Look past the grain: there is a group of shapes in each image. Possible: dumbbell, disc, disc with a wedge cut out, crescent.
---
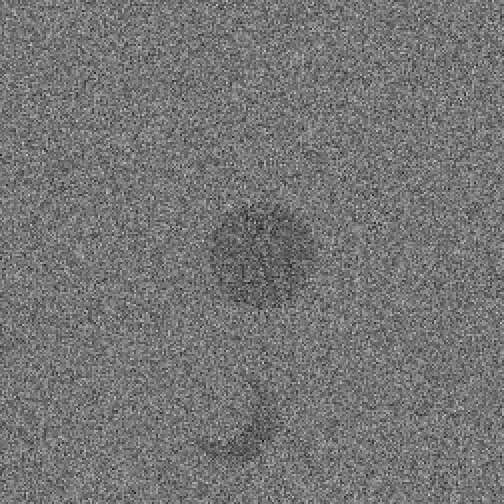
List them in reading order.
centre: disc; bottom middle: crescent
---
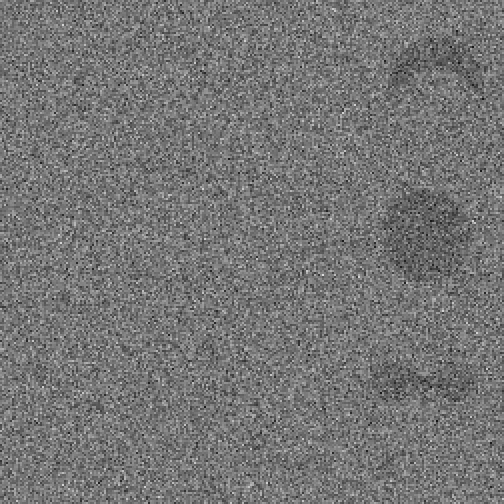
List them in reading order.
top right: crescent; middle right: disc; bottom right: dumbbell
